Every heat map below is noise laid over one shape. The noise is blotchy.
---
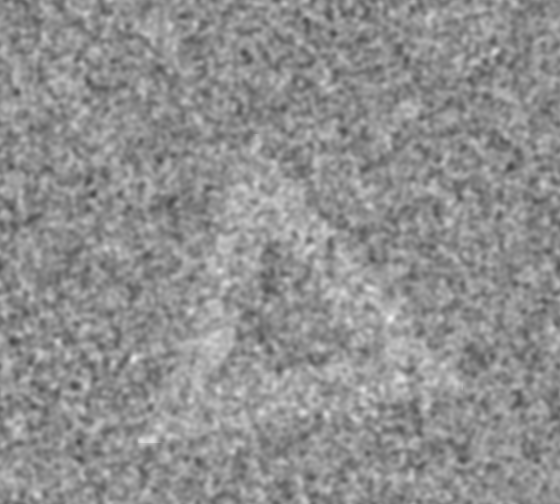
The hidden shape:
triangle frame
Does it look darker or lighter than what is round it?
lighter
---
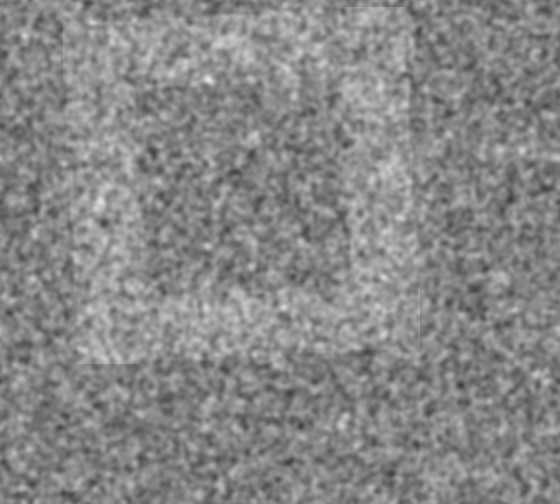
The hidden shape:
square frame
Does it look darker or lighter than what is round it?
lighter
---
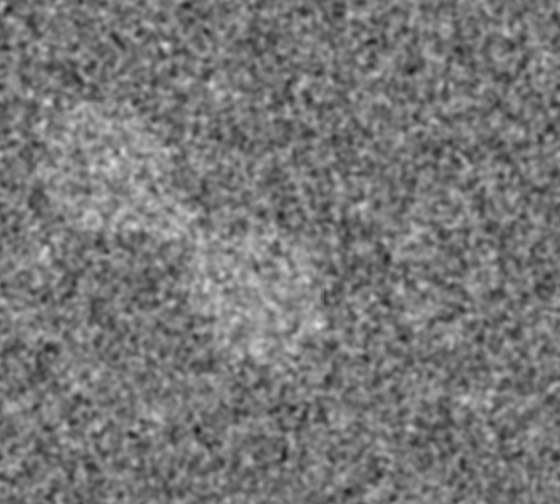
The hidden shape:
dumbbell
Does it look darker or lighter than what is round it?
lighter
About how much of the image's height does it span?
half
